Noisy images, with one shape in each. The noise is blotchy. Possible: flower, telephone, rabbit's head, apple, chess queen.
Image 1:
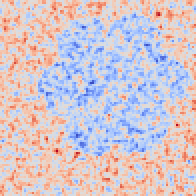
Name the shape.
flower
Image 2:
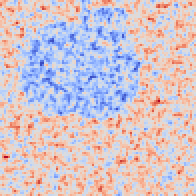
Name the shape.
apple
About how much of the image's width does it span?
two thirds
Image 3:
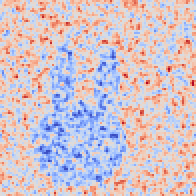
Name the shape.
rabbit's head
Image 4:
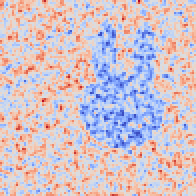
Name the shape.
rabbit's head
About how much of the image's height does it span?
two thirds
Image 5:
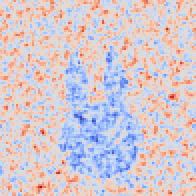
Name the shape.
rabbit's head
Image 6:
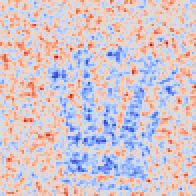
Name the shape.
chess queen
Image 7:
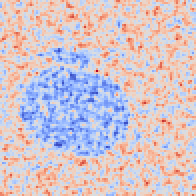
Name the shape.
apple
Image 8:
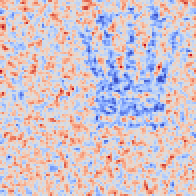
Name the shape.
chess queen
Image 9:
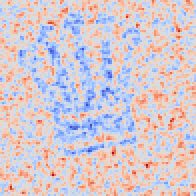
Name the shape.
chess queen
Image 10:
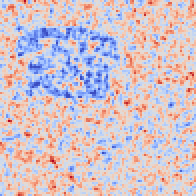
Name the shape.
telephone
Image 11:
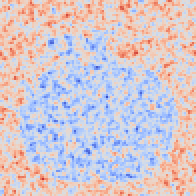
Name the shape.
apple
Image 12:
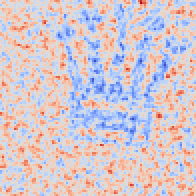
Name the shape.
chess queen
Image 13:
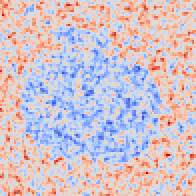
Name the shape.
apple
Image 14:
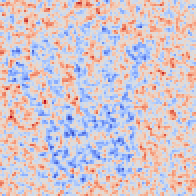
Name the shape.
chess queen
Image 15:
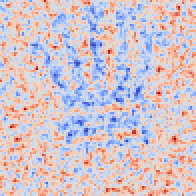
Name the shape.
chess queen
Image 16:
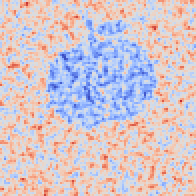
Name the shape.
apple
